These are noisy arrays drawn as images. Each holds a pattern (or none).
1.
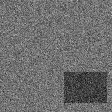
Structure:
one block
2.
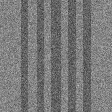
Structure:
bands of columns
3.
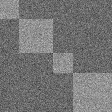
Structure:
blocks along the diagonal
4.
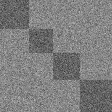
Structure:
blocks along the diagonal
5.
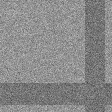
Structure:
bands of rows crossing bands of columns
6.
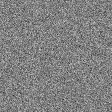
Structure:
only noise
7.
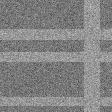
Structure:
bands of rows crossing bands of columns
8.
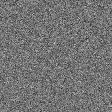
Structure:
only noise
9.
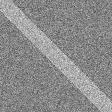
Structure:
a diagonal band
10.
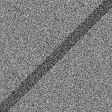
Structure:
a diagonal band
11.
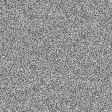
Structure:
only noise
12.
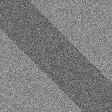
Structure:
a diagonal band
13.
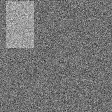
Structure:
one block
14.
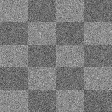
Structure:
a checkerboard
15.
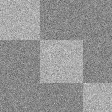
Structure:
blocks along the diagonal
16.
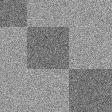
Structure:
blocks along the diagonal
